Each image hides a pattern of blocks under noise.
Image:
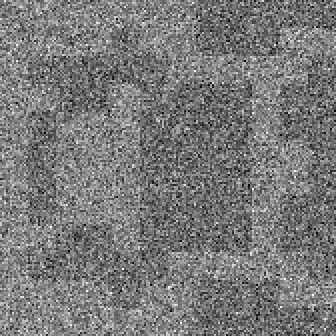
top and bottom mirror each other
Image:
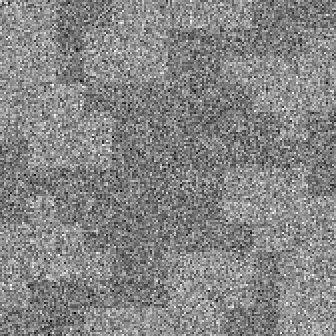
the same after a half turn
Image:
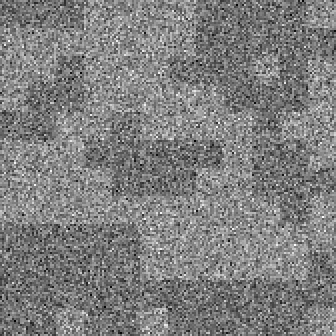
no symmetry
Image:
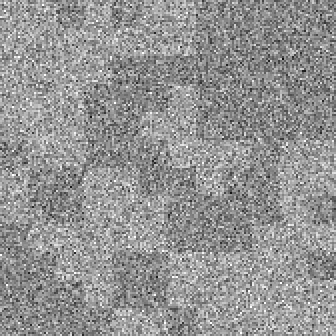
mirrored about the diagonal from the bottom left
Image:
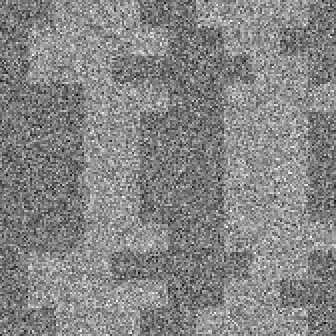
top and bottom mirror each other
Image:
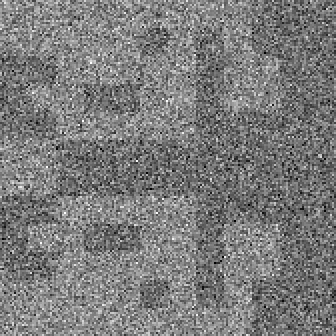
top and bottom mirror each other
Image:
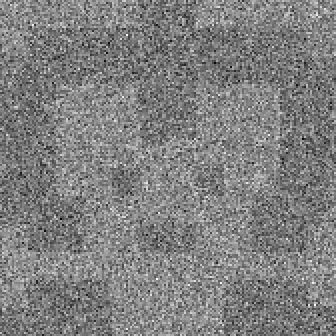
left and right mirror each other
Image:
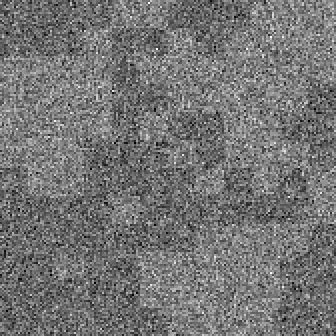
mirrored about the diagonal from the bottom left
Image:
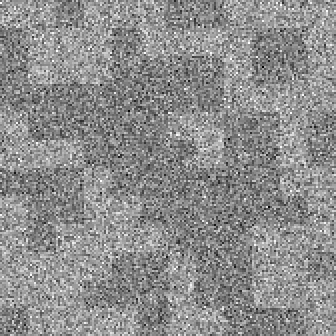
mirrored about the diagonal from the bottom left
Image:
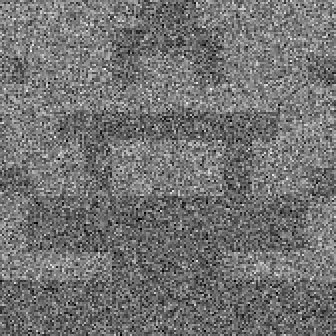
left and right mirror each other
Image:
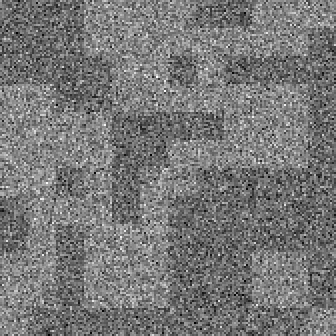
mirrored about the diagonal from the top left
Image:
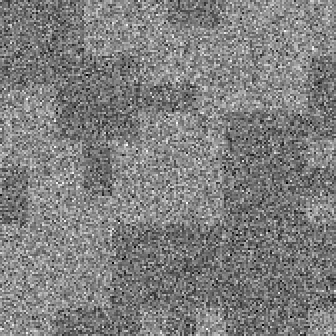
mirrored about the diagonal from the top left
